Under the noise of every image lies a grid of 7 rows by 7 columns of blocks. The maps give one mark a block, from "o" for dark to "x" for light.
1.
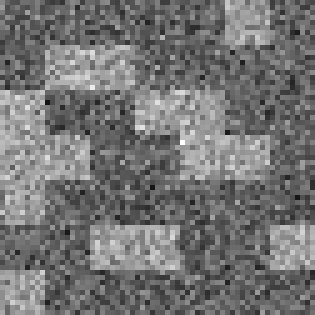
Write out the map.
o o o o o x o
o x x o o o o
x o o x x o o
x x o o x x o
x o o o o o o
o o x x o o x
x o o o o o o
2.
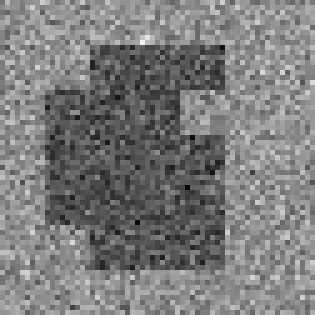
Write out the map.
x x x x x x x
x x o o o x x
x o o o x x x
x o o o o x x
x o o o o x x
x x o o o x x
x x x x x x x
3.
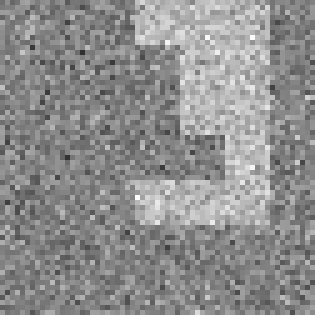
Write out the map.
o o o x x x o
o o o o x x o
o o o o x x o
o o o o o x o
o o o x x x o
o o o o o o o
o o o o o o o
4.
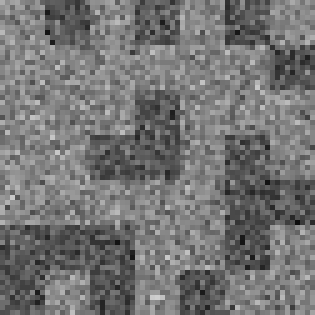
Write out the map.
x o x o x o x
x x x x x x o
x x x o x x x
x x o o x o x
x x x x x o o
o o o x x o x
o x o x o x x
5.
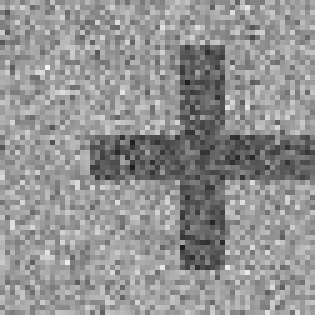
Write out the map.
x x x x x x x
x x x x o x x
x x x x o x x
x x o o o o o
x x x x o x x
x x x x o x x
x x x x x x x
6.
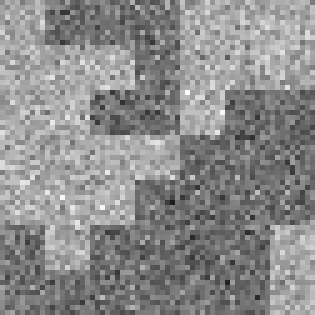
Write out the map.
x o o o x x x
x x x o x x x
x x o o x o o
x x x x o o o
x x x o o o o
o x o o o o x
o o o o o o x
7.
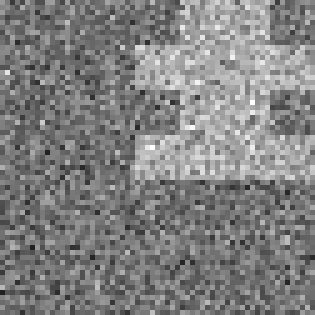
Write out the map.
o o o o x x o
o o o x x x x
o o o o x x o
o o o x x x x
o o o o o o o
o o o o o o o
o o o o o o o
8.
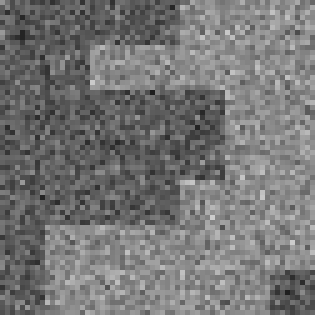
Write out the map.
o o o o x x x
o o x x x x x
o o o o o x x
o o o o o x x
o o o o x x x
o x x x x x x
o x x x x x o
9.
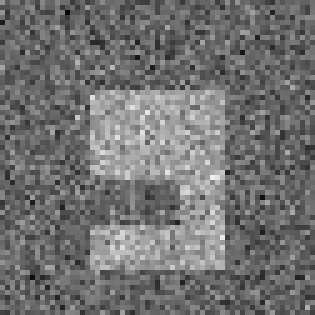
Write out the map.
o o o o o o o
o o o o o o o
o o x x x o o
o o x x x o o
o o o o x o o
o o x x x o o
o o o o o o o
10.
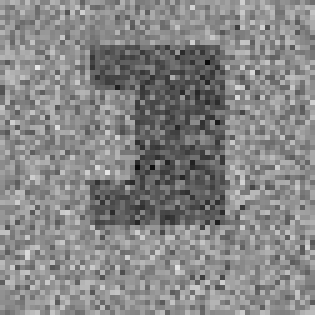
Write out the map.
x x x x x x x
x x o o o x x
x x x o o x x
x x x o o x x
x x o o o x x
x x x x x x x
x x x x x x x
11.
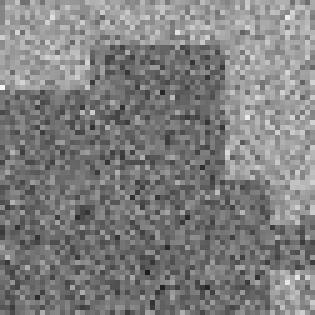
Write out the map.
x x x x x x x
x x o o o x x
o o o o o x x
o o o o o x x
o o o o o o x
o o o o o o o
o o o o o o x
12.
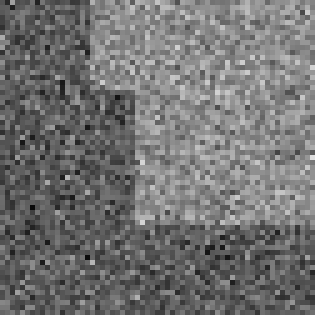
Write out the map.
o o x x x x x
o o x x x x x
o o o x x x x
o o o x x x x
o o o x x x x
o o o o o o o
o o o o o o o
